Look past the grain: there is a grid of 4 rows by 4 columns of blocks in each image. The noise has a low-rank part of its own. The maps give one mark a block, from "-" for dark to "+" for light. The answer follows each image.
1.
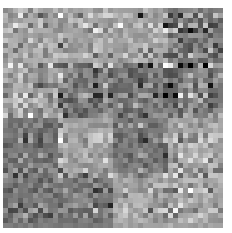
+ + + -
+ - - -
- + - +
- - + +
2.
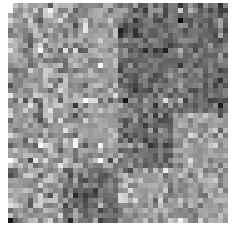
+ + - -
+ + - -
+ + - +
+ - + +
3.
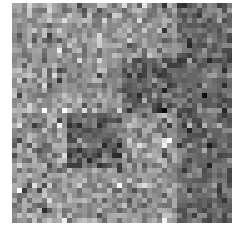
+ + + -
+ + - -
+ - + -
+ + + -
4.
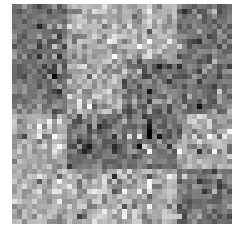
- + + -
- + - -
+ - - +
+ + + -
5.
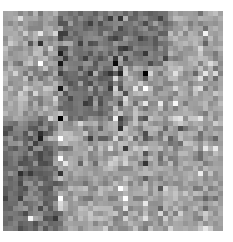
+ - - +
+ - + +
- + + +
- + + +
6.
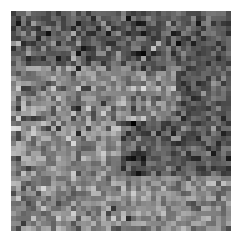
- - - -
+ + + -
+ + - -
+ + + +
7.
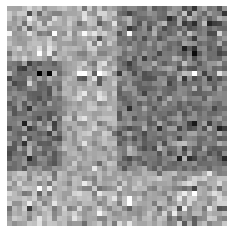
+ + - -
- + - -
- + - -
+ + + +
